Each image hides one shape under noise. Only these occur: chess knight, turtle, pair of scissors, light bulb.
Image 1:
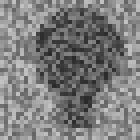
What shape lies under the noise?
light bulb
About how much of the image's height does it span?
nearly all
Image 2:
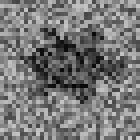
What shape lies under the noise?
turtle
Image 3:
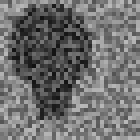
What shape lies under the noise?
light bulb
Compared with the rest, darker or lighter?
darker
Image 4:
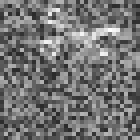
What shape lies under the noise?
pair of scissors
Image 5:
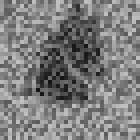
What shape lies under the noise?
chess knight
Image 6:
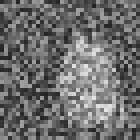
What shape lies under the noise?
chess knight
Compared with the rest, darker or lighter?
lighter
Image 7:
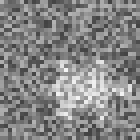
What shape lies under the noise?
turtle
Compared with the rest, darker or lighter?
lighter
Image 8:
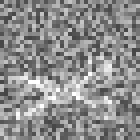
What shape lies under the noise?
pair of scissors
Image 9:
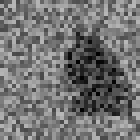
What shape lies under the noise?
chess knight
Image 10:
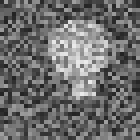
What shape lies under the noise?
light bulb
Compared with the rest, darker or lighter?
lighter
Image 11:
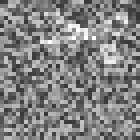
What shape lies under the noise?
pair of scissors
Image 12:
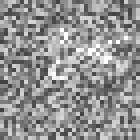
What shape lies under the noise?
pair of scissors
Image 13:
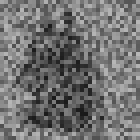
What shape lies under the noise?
chess knight
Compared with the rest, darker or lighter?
darker
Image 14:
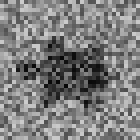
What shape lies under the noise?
turtle
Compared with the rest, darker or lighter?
darker
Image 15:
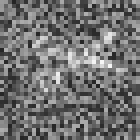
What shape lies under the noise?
pair of scissors
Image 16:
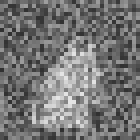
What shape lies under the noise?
chess knight
